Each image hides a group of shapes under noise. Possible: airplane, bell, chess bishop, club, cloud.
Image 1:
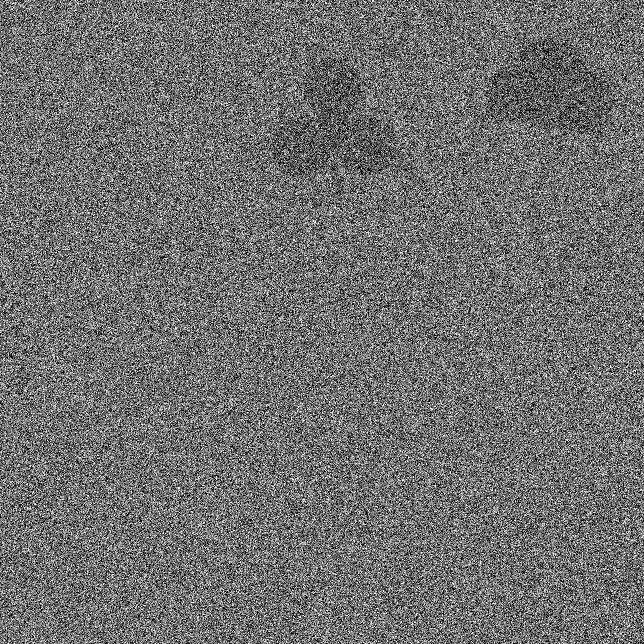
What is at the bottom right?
nothing
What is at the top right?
cloud
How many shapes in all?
2
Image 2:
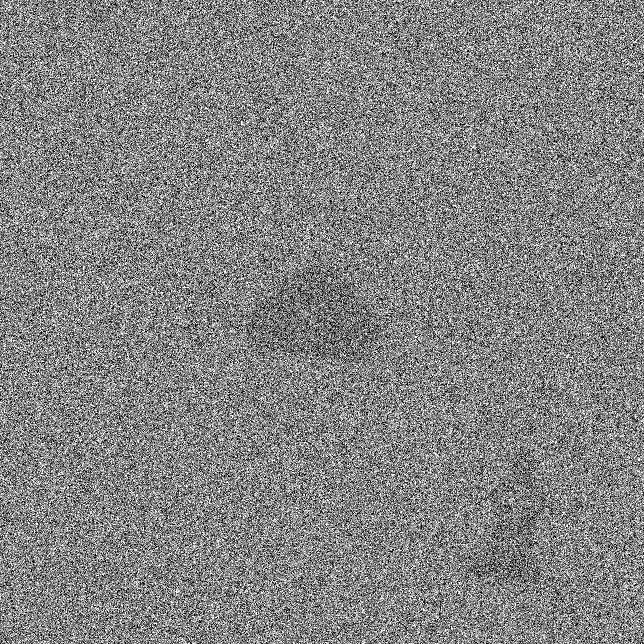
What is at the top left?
nothing
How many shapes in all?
2
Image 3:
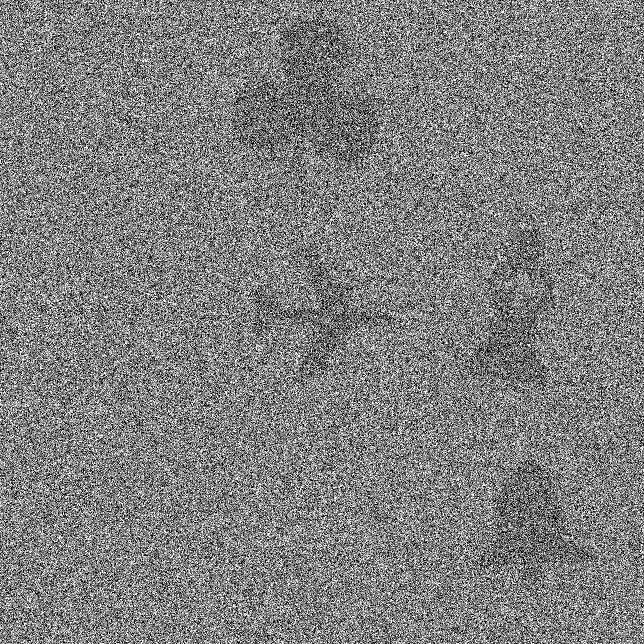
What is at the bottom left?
nothing
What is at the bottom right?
bell
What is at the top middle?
club
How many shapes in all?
4
